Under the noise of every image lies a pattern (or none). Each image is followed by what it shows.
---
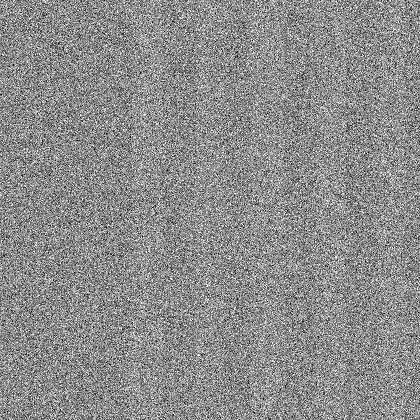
bands of columns
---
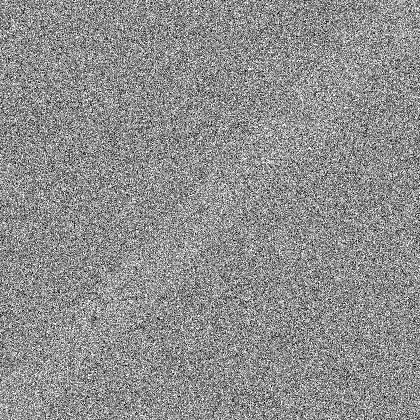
a diagonal band
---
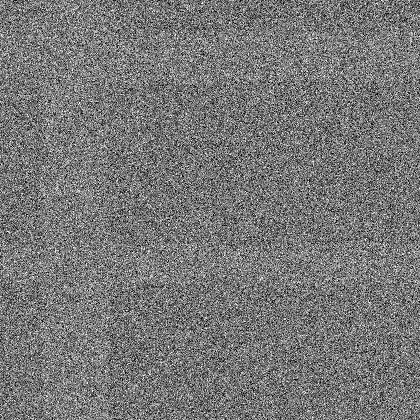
bands of rows crossing bands of columns
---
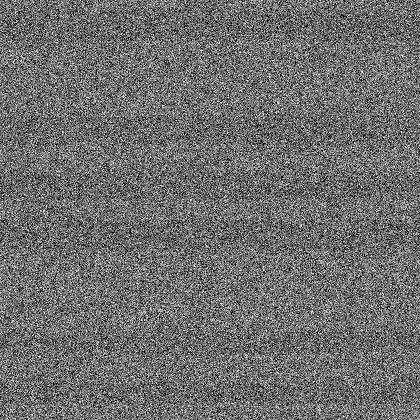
bands of rows
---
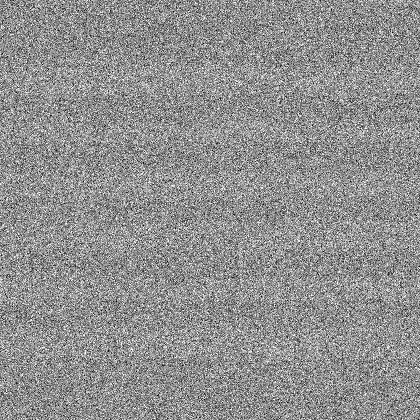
bands of rows
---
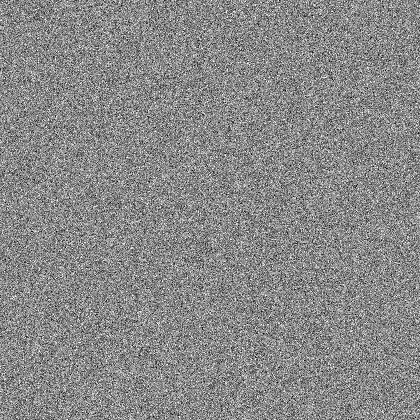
only noise
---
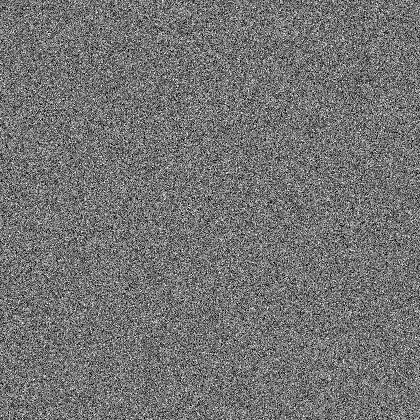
only noise
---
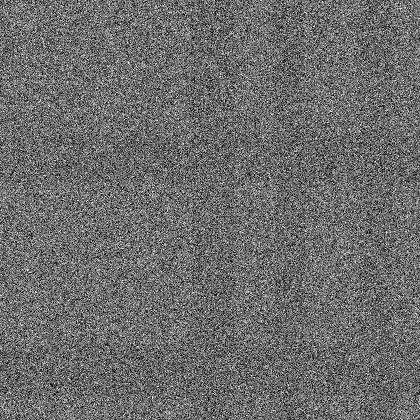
bands of rows crossing bands of columns
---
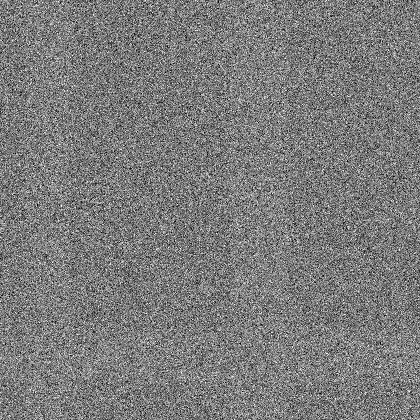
bands of rows crossing bands of columns
